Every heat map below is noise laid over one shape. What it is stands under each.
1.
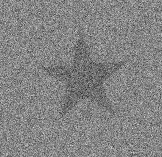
star
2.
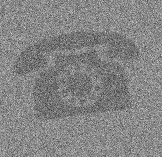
telephone
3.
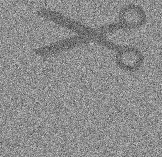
pair of scissors
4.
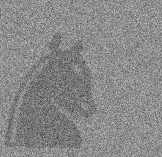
chess knight
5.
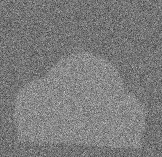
cloud
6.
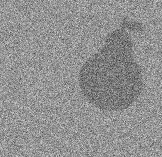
pear
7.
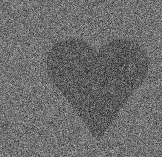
heart
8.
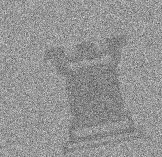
chess rook
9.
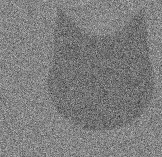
cat's head
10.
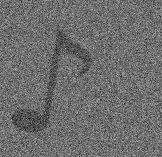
musical note
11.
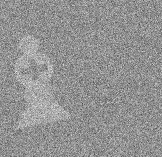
chess bishop
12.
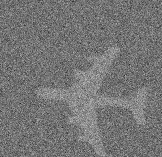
airplane
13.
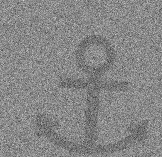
anchor
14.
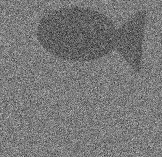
fish
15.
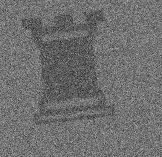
chess rook
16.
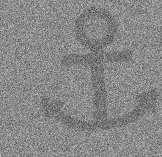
anchor
